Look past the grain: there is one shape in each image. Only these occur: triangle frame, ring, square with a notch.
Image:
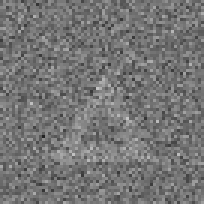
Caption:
light triangle frame
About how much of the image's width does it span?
half
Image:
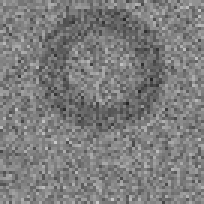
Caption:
dark ring
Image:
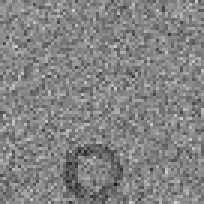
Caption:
dark ring, bottom middle
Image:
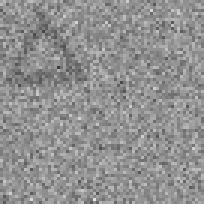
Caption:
dark triangle frame, top left
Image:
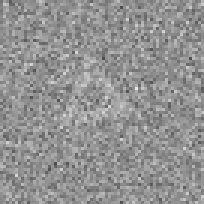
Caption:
light triangle frame, centre
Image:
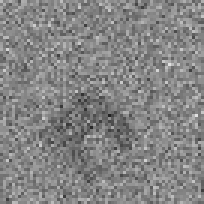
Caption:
dark square with a notch
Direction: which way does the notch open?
down and right
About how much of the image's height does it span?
half
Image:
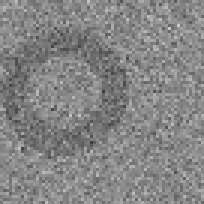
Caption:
dark ring
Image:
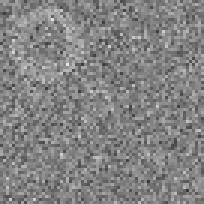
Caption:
light ring, top left
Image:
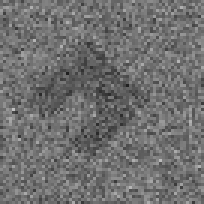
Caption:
dark square with a notch
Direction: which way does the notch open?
down and left
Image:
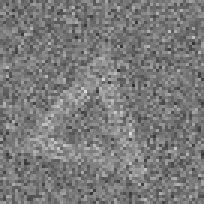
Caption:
light triangle frame
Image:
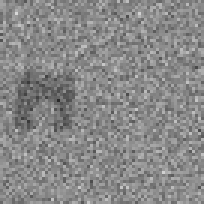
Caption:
dark square with a notch, middle left
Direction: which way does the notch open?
down
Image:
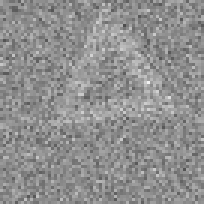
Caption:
light triangle frame
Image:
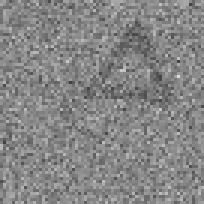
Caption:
dark triangle frame
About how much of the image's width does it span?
half
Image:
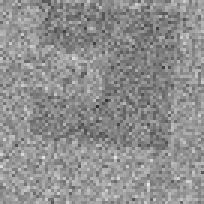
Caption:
dark square with a notch
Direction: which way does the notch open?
left
